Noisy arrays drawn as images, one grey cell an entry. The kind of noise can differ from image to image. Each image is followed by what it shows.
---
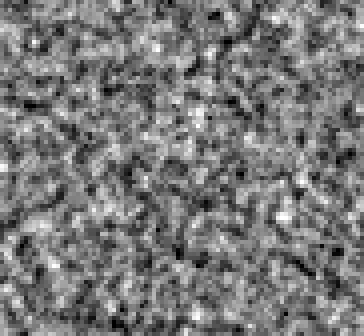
blotchy
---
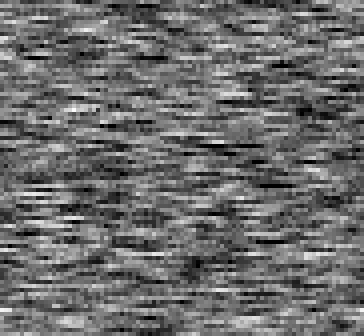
streaked along the rows
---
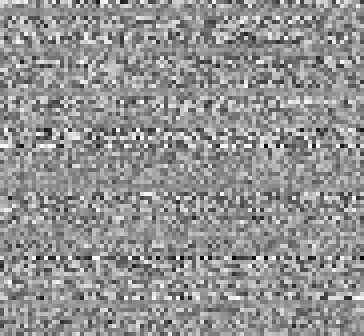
rows of uneven size
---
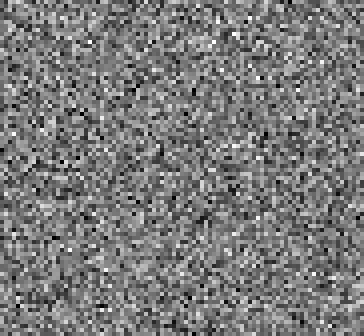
independent entries
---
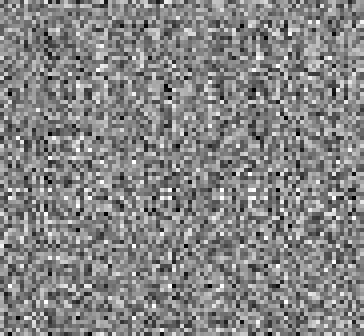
low rank plus noise
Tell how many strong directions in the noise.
three or four
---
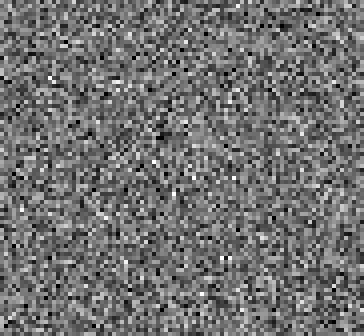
independent entries
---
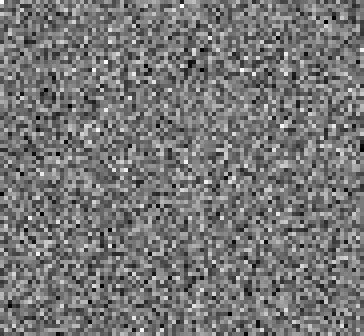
independent entries
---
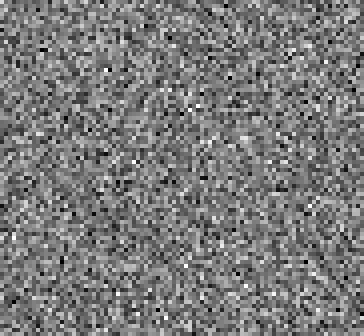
independent entries
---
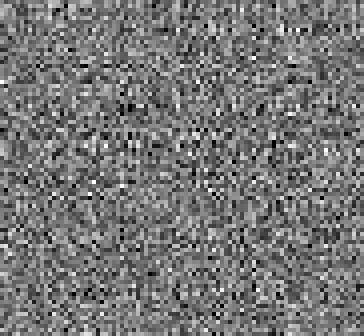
low rank plus noise
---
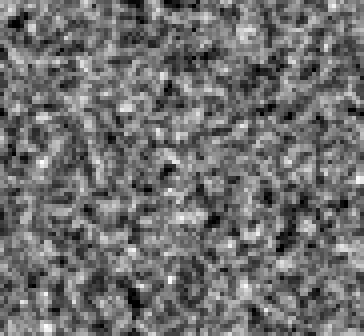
blotchy
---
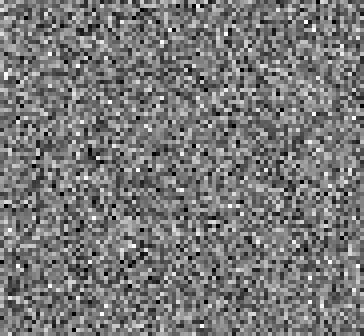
independent entries
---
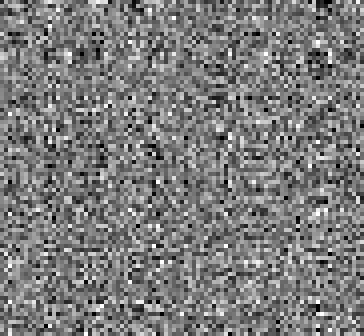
low rank plus noise
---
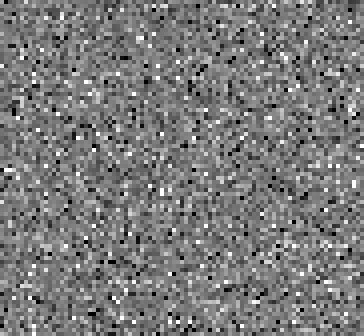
heavy tails
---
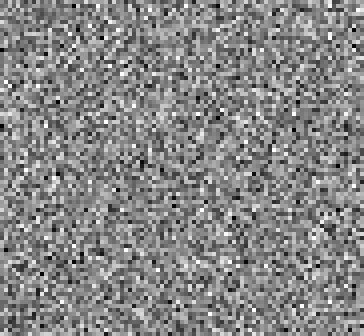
independent entries
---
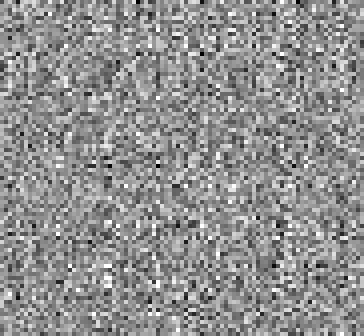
low rank plus noise
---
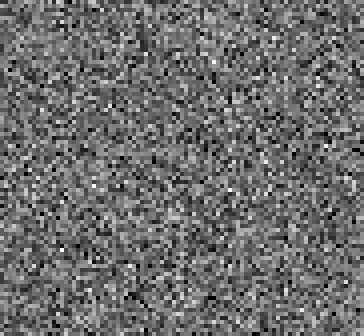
independent entries
